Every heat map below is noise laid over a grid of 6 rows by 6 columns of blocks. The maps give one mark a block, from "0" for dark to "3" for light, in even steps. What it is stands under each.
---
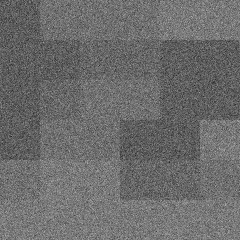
0 2 2 2 3 3
0 0 1 1 0 0
0 1 2 2 0 0
0 2 2 0 0 3
2 3 3 1 1 2
3 3 3 3 3 3
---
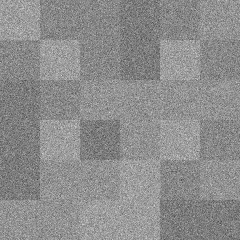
3 1 1 0 1 2
1 3 1 0 3 1
0 1 2 2 2 2
0 3 0 2 3 1
0 2 2 3 1 2
2 2 3 3 0 0
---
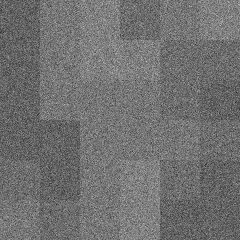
0 2 3 1 2 3
0 2 3 3 1 1
0 2 2 2 1 0
0 0 2 2 2 1
1 0 2 3 1 0
2 1 2 3 0 0
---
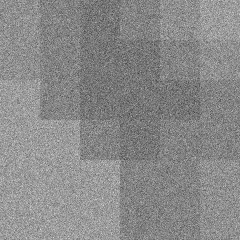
2 1 0 1 2 3
2 1 0 0 1 2
3 1 0 0 0 1
3 3 1 0 1 1
3 3 3 1 1 2
3 3 3 1 1 2
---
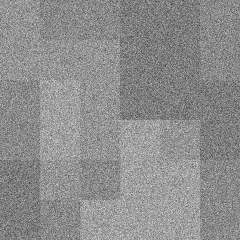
2 1 1 0 0 1
2 2 2 0 0 1
1 3 2 0 0 0
1 3 2 3 2 0
0 2 1 3 3 1
0 1 3 3 3 1
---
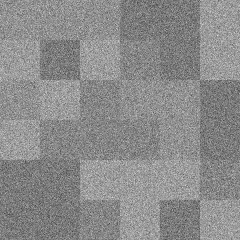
2 2 2 0 0 3
3 0 3 1 0 3
2 3 1 2 2 0
3 1 1 1 2 0
0 0 3 3 3 1
0 0 1 3 0 3
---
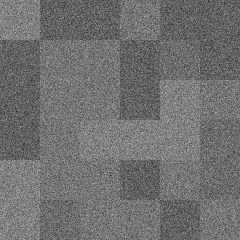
3 0 0 2 0 0
0 2 2 0 1 0
0 2 2 0 3 2
0 2 3 3 3 1
3 2 2 0 2 1
3 1 2 2 0 2
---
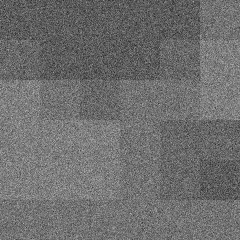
0 0 0 0 0 2
1 0 0 0 1 3
3 2 1 2 2 3
3 3 3 2 1 1
3 3 3 2 1 0
2 2 2 2 2 2
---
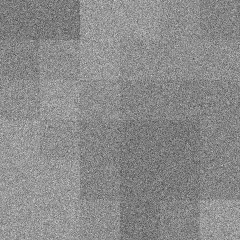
0 0 3 3 2 1
1 2 3 2 2 2
2 3 2 1 1 1
3 2 1 0 0 1
3 3 1 0 0 1
3 3 2 0 1 3
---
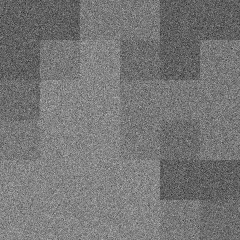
0 0 2 2 0 0
0 2 3 1 0 2
1 3 3 2 2 2
2 3 3 2 1 2
3 3 3 3 0 0
3 3 3 3 2 1
